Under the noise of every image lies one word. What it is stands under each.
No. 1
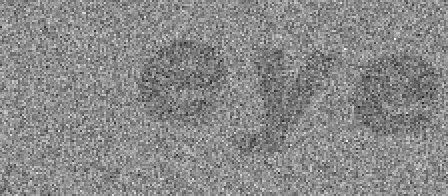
eye
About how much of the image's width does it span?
two thirds
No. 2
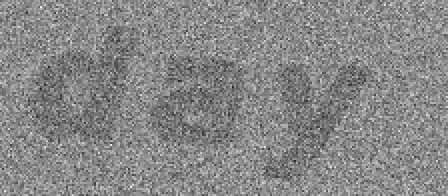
day
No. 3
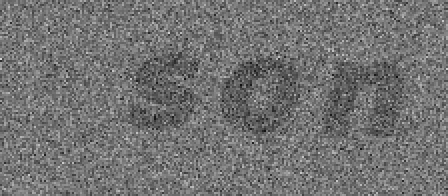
son
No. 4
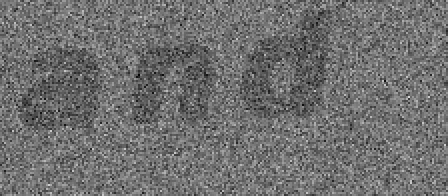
and
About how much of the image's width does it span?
two thirds
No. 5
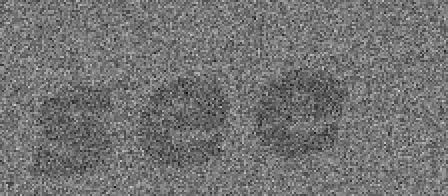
see
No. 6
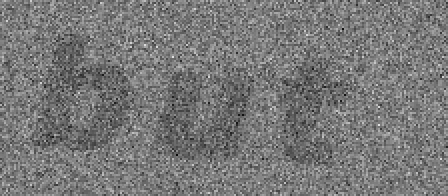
but
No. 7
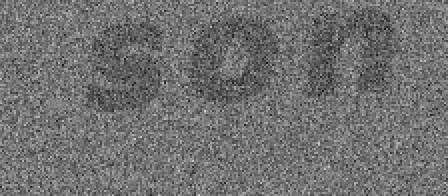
son
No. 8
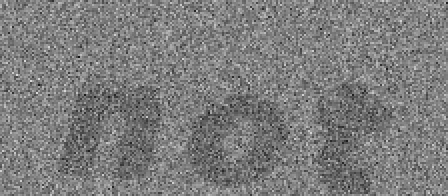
not
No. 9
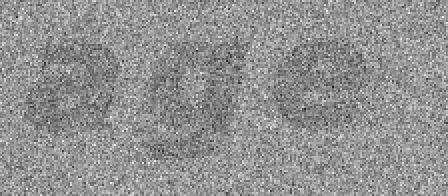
age
